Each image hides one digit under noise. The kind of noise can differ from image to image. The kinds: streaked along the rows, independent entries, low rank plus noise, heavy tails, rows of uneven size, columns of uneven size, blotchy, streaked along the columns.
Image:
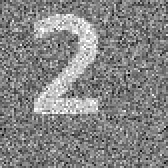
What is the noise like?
independent entries
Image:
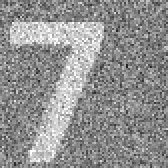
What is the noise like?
independent entries
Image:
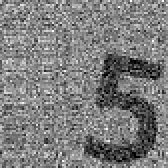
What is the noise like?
low rank plus noise
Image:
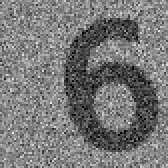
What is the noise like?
independent entries
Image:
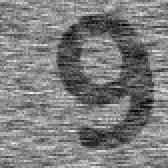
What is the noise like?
streaked along the rows
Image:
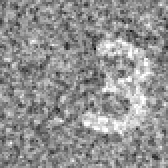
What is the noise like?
blotchy
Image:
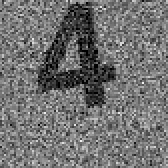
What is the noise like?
low rank plus noise
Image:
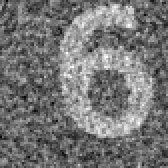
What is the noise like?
blotchy
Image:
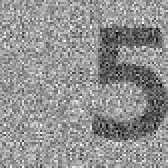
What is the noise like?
low rank plus noise
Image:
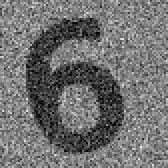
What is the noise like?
independent entries
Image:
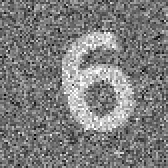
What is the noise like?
independent entries
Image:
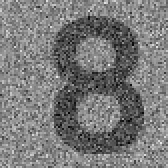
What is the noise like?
independent entries
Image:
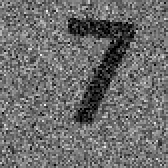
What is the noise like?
independent entries
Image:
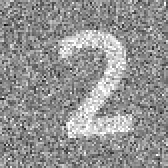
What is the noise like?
independent entries
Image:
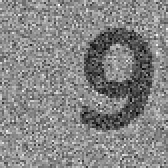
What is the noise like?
independent entries
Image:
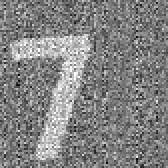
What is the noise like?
columns of uneven size
